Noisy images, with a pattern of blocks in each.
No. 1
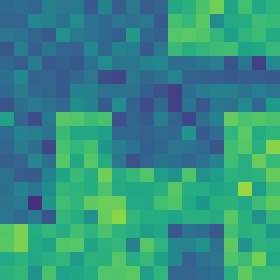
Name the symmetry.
no symmetry
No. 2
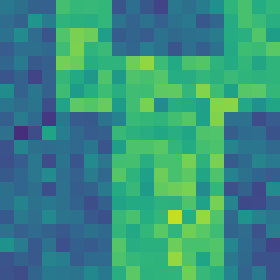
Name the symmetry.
no symmetry
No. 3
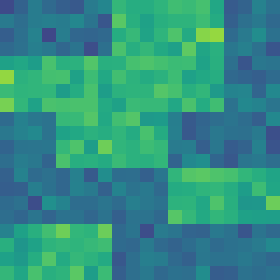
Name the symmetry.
no symmetry
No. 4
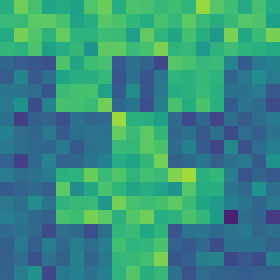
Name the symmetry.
left and right mirror each other
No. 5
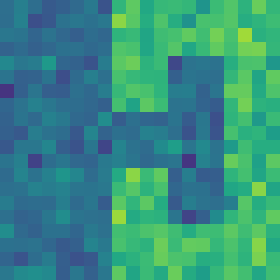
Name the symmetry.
top and bottom mirror each other
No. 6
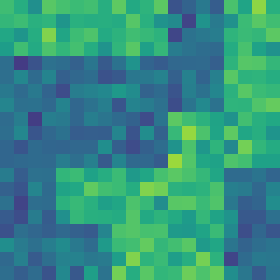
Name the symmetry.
no symmetry
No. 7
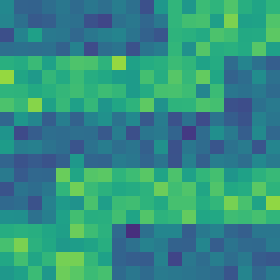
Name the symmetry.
the same after a half turn
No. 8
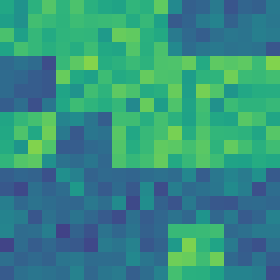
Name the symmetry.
no symmetry
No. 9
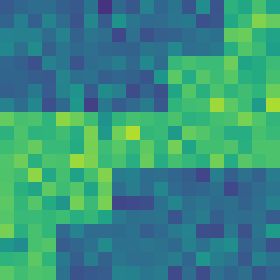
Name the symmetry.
the same after a half turn
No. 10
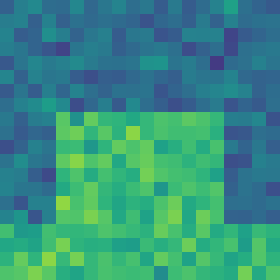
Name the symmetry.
left and right mirror each other
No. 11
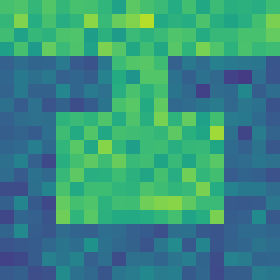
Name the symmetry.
left and right mirror each other
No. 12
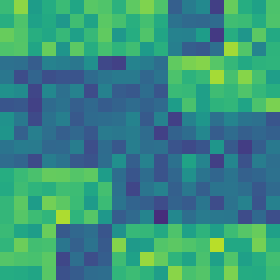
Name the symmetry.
the same after a half turn
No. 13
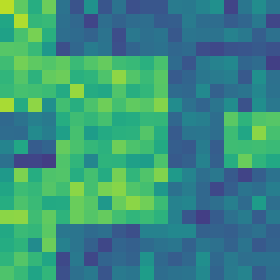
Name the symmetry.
top and bottom mirror each other
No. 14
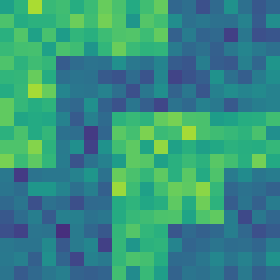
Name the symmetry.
mirrored about the diagonal from the top left
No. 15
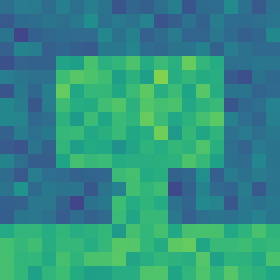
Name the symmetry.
left and right mirror each other
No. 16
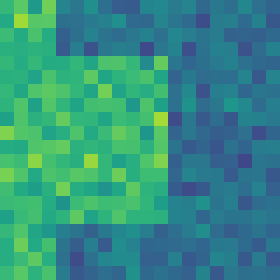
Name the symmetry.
top and bottom mirror each other
